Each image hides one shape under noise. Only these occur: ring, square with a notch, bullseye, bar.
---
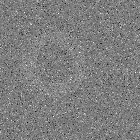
light ring
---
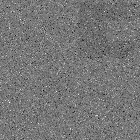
dark square with a notch, top right
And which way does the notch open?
right
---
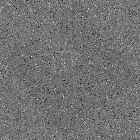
dark square with a notch
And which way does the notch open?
up and left
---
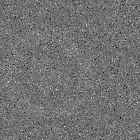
light bullseye
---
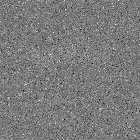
light bar
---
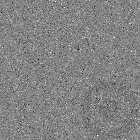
dark bullseye, bottom right
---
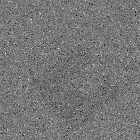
dark square with a notch
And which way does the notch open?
up and right
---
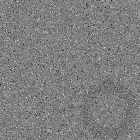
dark ring, bottom right
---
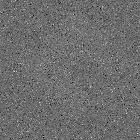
light square with a notch
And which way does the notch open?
down and right
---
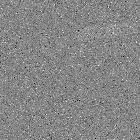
light bar, top right
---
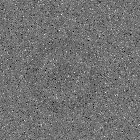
dark bullseye
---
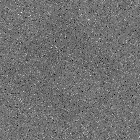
dark square with a notch
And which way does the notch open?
down and right
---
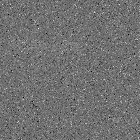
light bar
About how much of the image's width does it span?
half
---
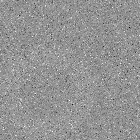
light ring
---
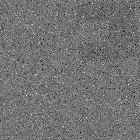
dark square with a notch, top right
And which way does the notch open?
left
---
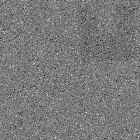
dark square with a notch, top right
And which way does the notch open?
up
